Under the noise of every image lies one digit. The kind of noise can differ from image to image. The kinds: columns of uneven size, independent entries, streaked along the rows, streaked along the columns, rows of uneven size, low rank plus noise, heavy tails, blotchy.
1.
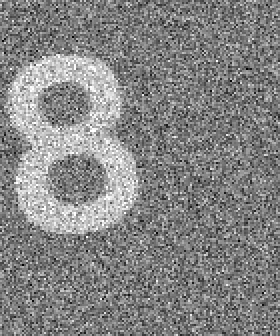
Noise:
independent entries
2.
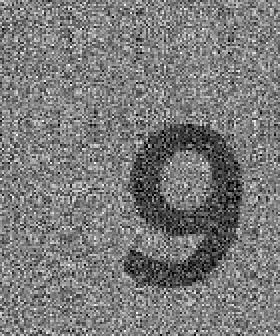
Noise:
low rank plus noise
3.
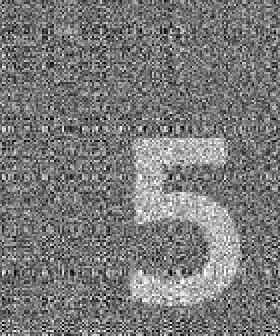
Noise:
low rank plus noise
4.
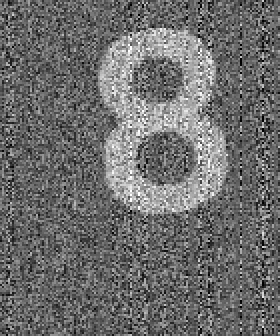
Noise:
columns of uneven size
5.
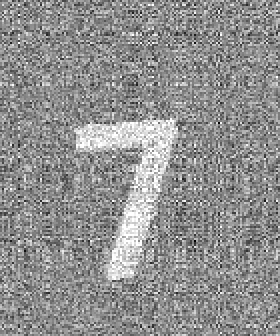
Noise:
low rank plus noise
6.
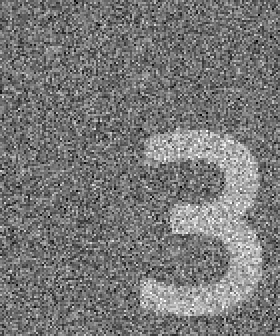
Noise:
independent entries
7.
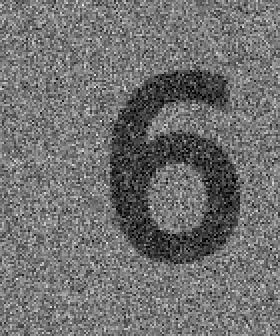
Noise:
independent entries
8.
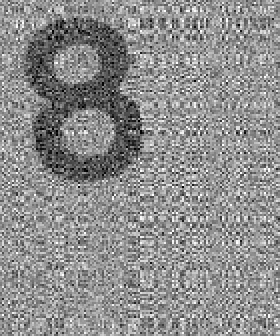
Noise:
low rank plus noise
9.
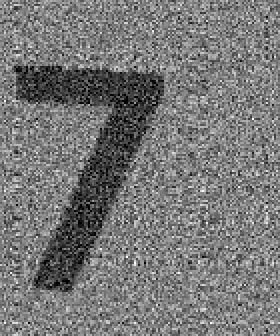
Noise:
low rank plus noise
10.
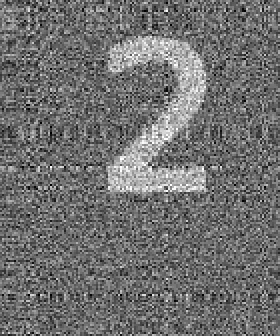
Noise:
low rank plus noise
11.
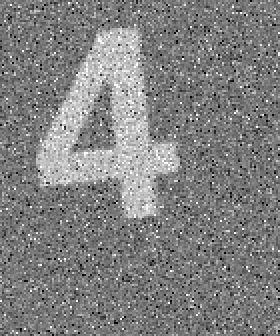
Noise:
heavy tails
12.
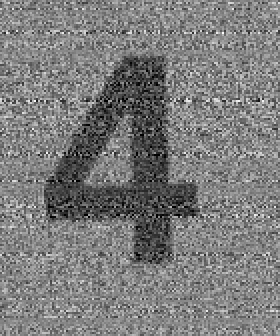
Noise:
rows of uneven size
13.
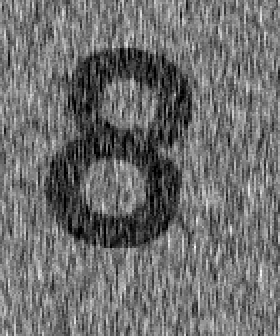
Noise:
streaked along the columns
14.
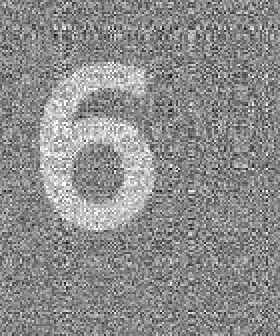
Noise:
low rank plus noise
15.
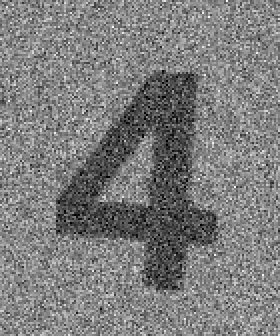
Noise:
independent entries
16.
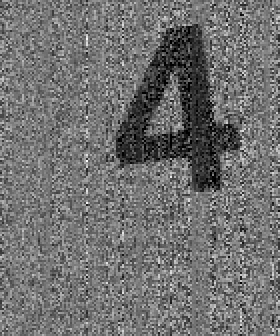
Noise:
columns of uneven size
